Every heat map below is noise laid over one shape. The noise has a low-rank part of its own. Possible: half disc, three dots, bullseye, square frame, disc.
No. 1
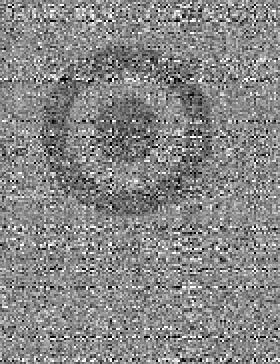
bullseye
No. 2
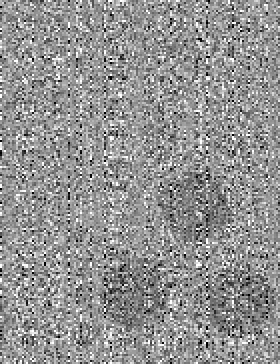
three dots
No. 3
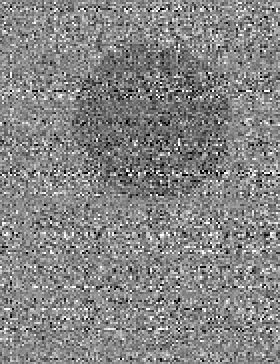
disc
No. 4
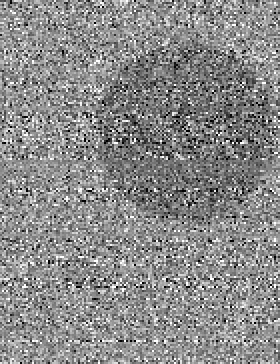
disc
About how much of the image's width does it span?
two thirds
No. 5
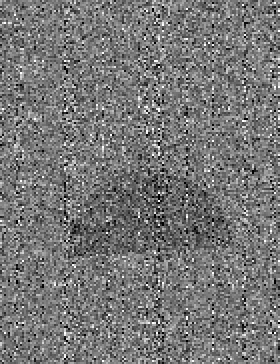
half disc
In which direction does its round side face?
up
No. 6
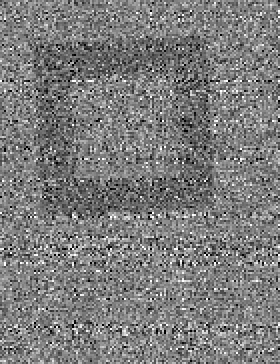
square frame
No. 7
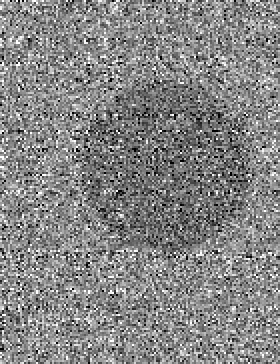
disc
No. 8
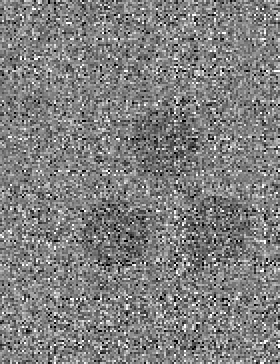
three dots
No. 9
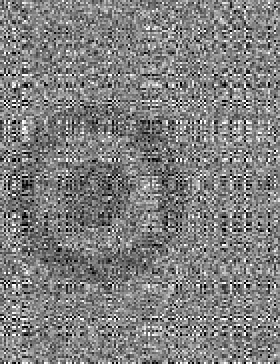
bullseye
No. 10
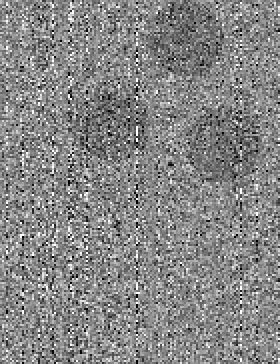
three dots
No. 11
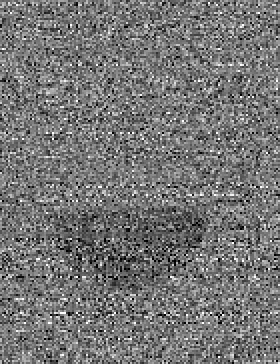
half disc
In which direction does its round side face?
down
